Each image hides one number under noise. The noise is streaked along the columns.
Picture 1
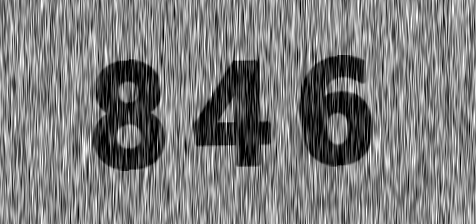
846
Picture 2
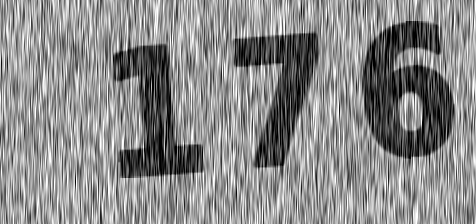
176
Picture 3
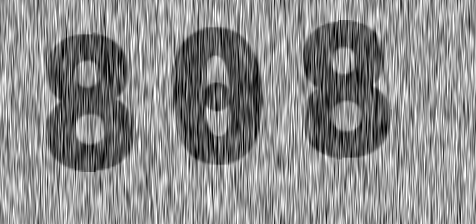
808
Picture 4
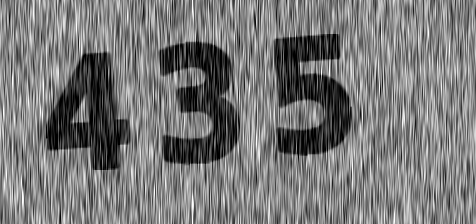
435
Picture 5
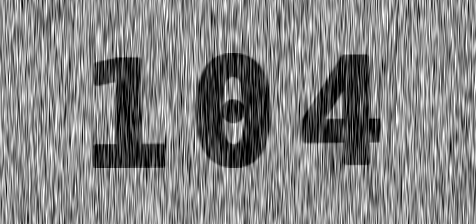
104
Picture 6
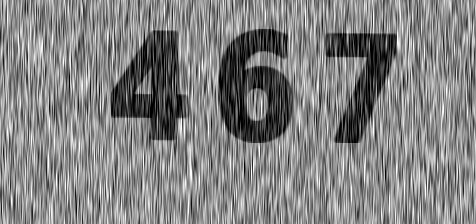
467
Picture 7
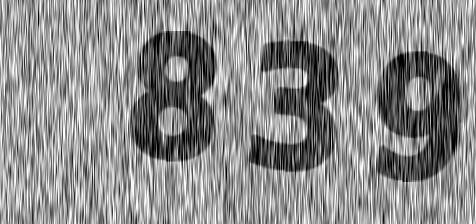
839
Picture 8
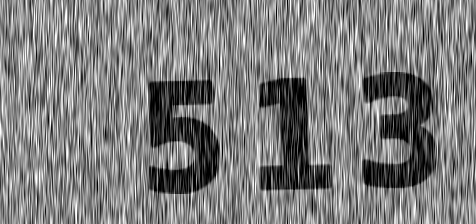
513
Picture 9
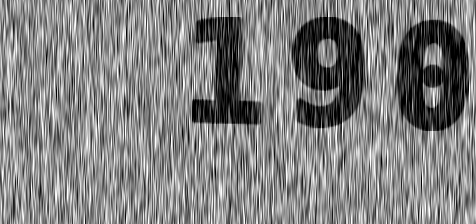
190
